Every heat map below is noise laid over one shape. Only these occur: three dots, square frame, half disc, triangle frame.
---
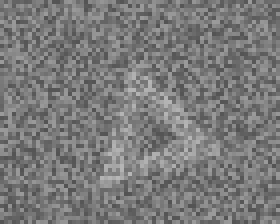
triangle frame
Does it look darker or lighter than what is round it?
lighter
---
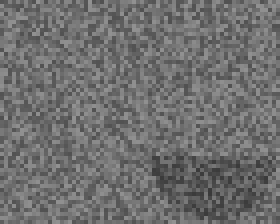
half disc
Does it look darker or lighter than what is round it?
darker
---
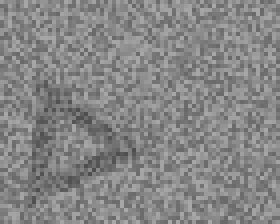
triangle frame
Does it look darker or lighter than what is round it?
darker
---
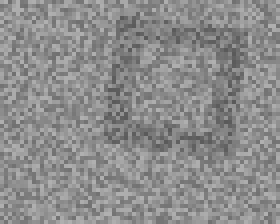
square frame
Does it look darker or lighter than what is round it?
darker
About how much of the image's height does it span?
two thirds
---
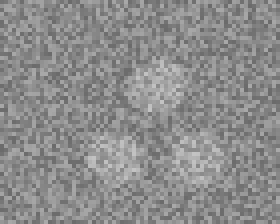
three dots
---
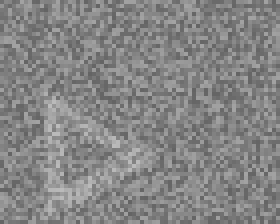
triangle frame
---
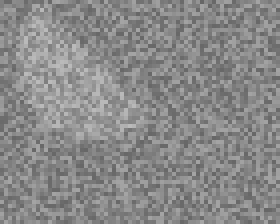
half disc
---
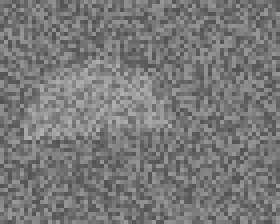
half disc
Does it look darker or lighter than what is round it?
lighter
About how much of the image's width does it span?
half
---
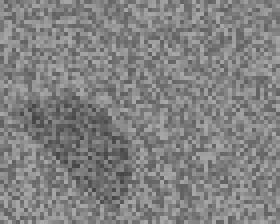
half disc
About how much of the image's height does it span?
half
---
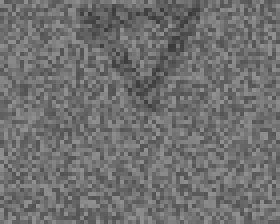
triangle frame
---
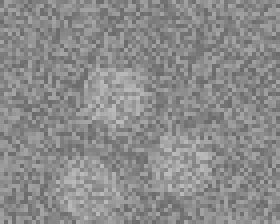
three dots
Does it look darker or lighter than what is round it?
lighter
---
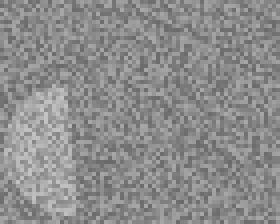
half disc
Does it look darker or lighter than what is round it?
lighter
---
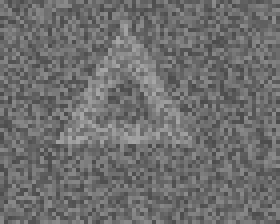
triangle frame
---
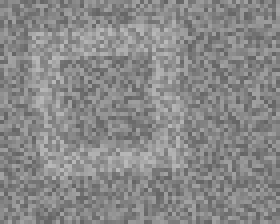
square frame
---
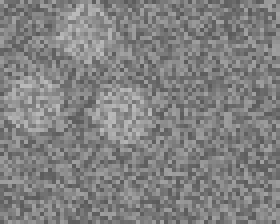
three dots
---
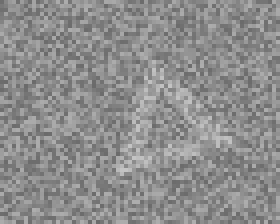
triangle frame
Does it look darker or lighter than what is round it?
lighter
